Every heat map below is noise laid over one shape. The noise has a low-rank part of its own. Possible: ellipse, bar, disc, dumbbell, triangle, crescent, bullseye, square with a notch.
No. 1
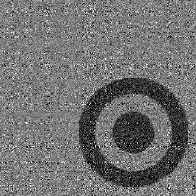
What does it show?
dark bullseye
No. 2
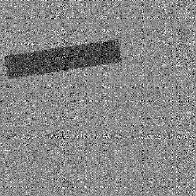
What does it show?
dark bar
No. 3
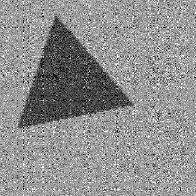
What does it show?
dark triangle
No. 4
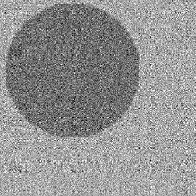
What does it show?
dark disc
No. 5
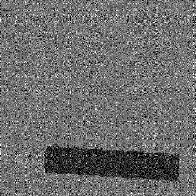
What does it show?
dark bar
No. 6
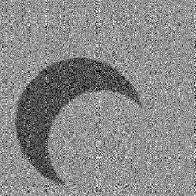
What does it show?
dark crescent
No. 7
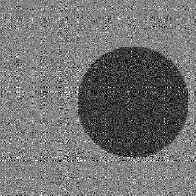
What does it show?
dark disc
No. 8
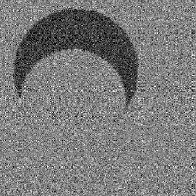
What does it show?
dark crescent
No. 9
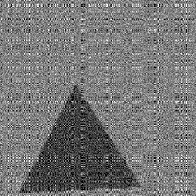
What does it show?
dark triangle
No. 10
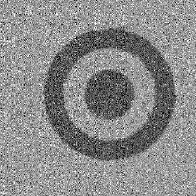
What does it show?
dark bullseye
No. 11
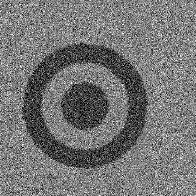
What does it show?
dark bullseye
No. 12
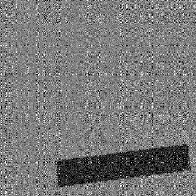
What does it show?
dark bar
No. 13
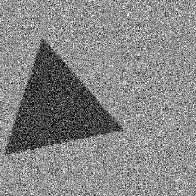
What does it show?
dark triangle
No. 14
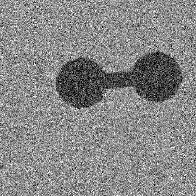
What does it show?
dark dumbbell
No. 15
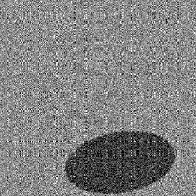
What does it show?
dark ellipse
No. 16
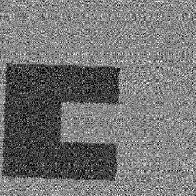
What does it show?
dark square with a notch
